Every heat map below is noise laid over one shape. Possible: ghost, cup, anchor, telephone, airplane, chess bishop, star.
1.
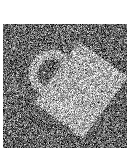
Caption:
light cup
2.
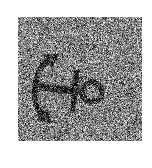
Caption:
dark anchor
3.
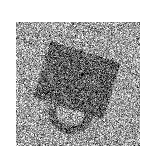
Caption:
dark cup
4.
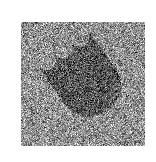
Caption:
dark ghost
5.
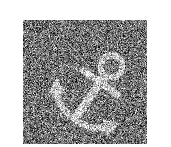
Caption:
light anchor
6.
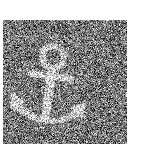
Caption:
light anchor
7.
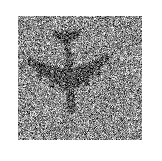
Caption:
dark airplane
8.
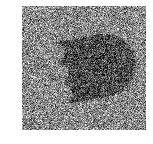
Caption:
dark ghost
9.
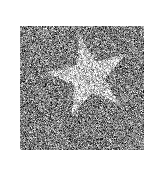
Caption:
light star
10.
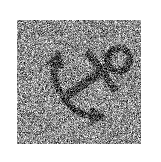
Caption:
dark anchor
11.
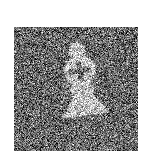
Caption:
light chess bishop
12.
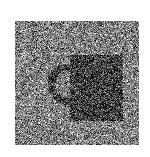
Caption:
dark cup
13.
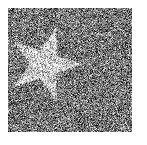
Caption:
light star
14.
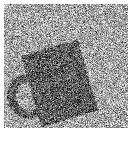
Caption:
dark cup
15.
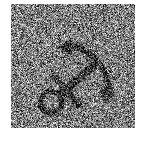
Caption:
dark anchor
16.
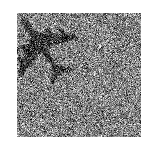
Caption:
dark airplane
